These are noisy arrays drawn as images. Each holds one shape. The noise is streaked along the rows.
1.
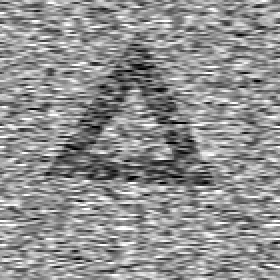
dark triangle frame
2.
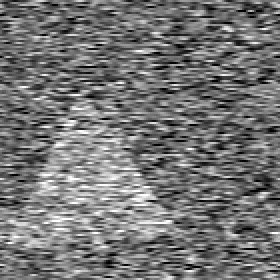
light triangle
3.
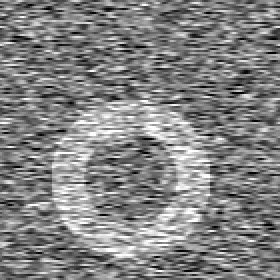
light ring
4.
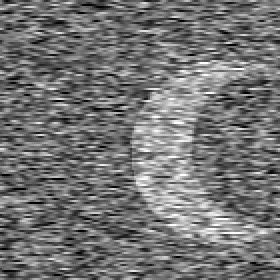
light crescent
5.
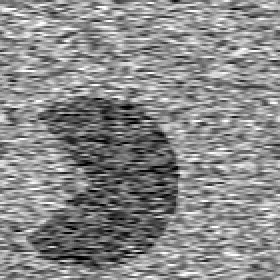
dark disc with a wedge cut out
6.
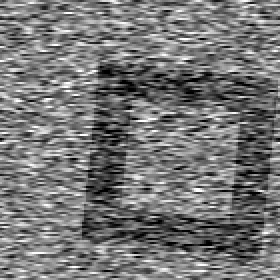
dark square frame
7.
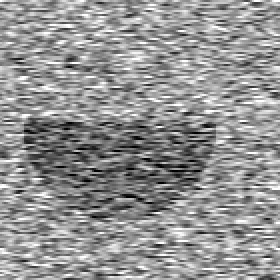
dark half disc
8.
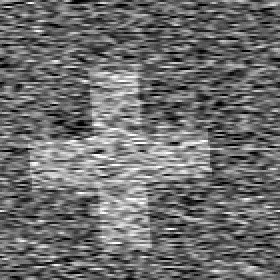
light cross
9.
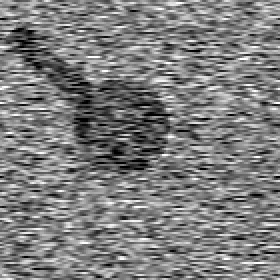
dark lollipop
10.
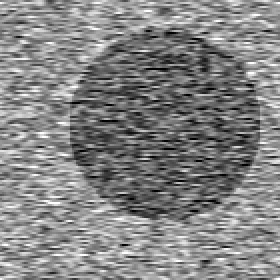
dark disc
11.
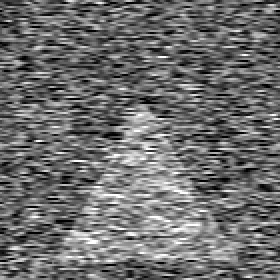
light triangle
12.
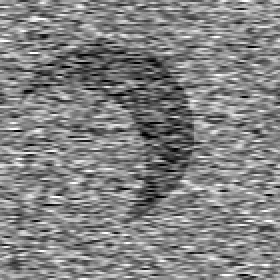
dark crescent
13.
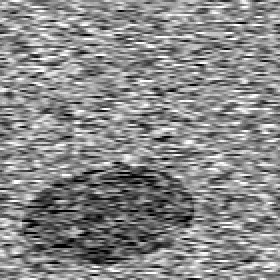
dark ellipse
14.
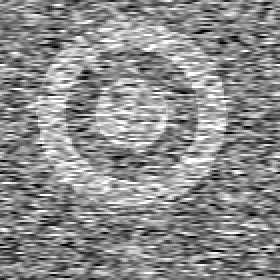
light bullseye
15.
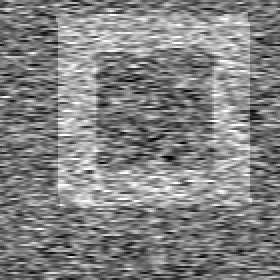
light square frame
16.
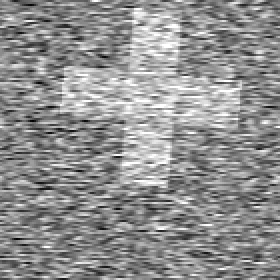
light cross
